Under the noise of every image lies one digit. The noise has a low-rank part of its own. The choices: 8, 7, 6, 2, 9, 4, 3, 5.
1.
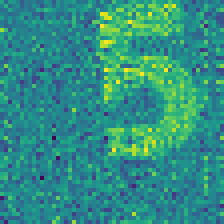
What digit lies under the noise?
5
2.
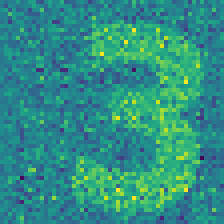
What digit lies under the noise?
3
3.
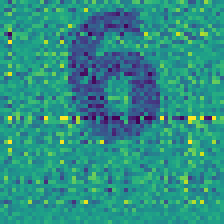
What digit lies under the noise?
6
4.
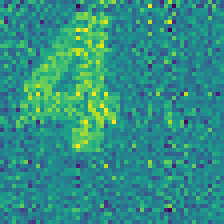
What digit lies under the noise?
4
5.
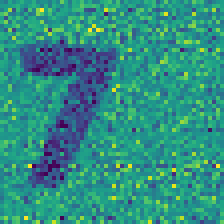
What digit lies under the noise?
7
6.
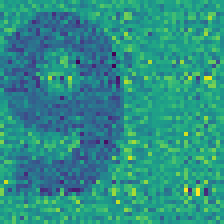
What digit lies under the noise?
9
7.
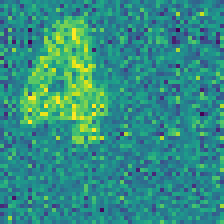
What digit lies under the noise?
4
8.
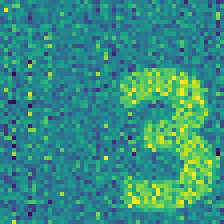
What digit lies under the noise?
3
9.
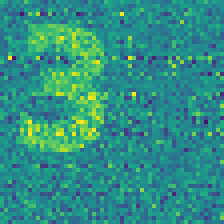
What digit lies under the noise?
3
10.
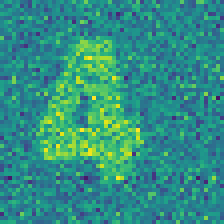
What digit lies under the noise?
4
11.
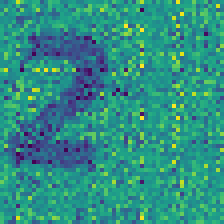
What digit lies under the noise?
2
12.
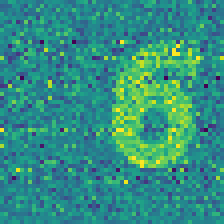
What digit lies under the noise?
6
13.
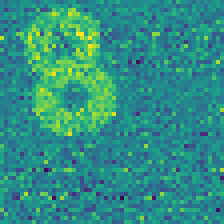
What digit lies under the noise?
8
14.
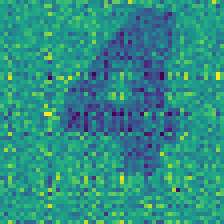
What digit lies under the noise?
4
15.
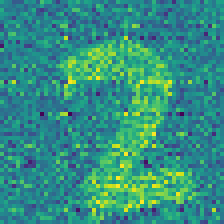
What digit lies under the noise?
2
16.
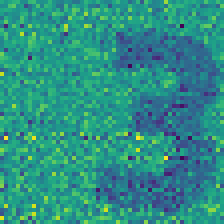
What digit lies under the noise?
3
